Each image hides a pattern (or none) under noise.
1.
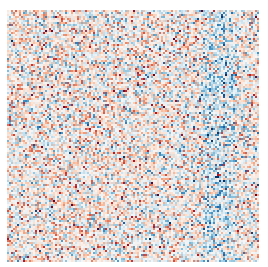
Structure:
one band of columns
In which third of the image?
right
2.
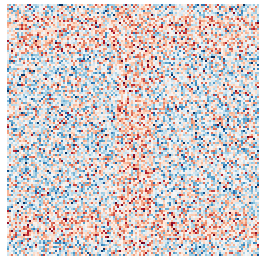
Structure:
bands of rows crossing bands of columns
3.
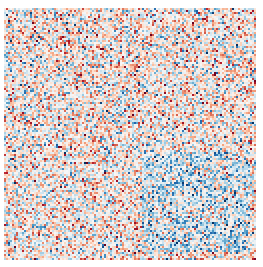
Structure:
one block
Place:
bottom right
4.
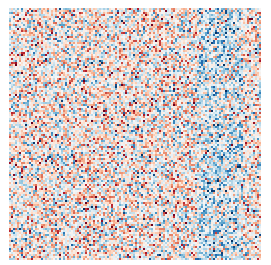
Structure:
one band of columns
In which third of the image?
right
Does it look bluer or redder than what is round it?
bluer
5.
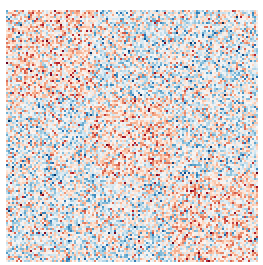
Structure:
blocks along the diagonal
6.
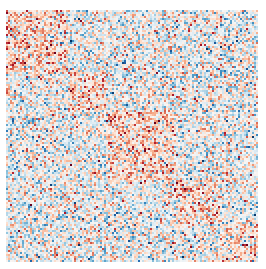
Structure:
blocks along the diagonal
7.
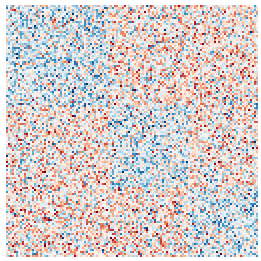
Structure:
blocks along the diagonal
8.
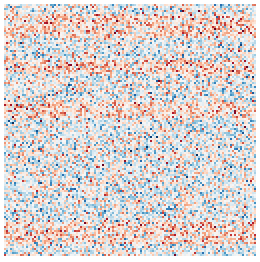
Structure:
bands of rows
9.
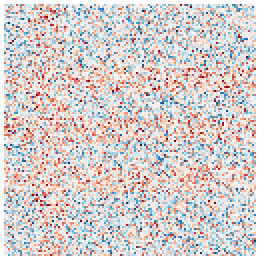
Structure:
bands of rows crossing bands of columns
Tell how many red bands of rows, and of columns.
3 and 1
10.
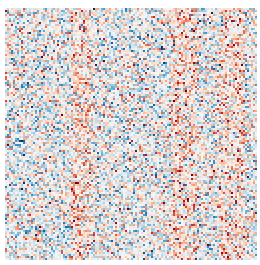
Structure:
bands of columns
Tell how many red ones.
3
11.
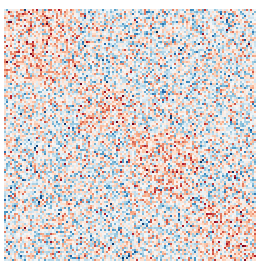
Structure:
blocks along the diagonal
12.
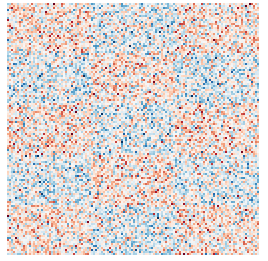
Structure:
a checkerboard
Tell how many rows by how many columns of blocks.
5 by 3
